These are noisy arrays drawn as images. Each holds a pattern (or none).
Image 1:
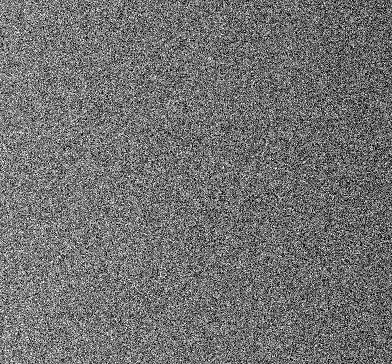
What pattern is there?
a smooth slope
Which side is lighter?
left
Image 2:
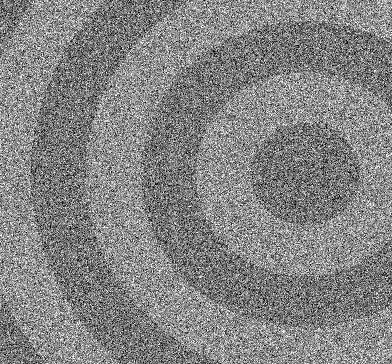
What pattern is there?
rings round one point
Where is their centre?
middle right
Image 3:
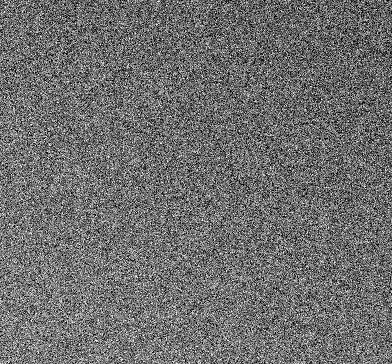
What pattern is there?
a smooth slope
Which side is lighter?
bottom left
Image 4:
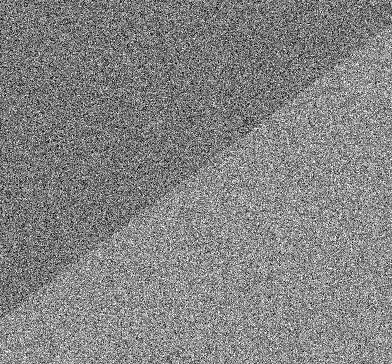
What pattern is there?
a sharp edge
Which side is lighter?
bottom right
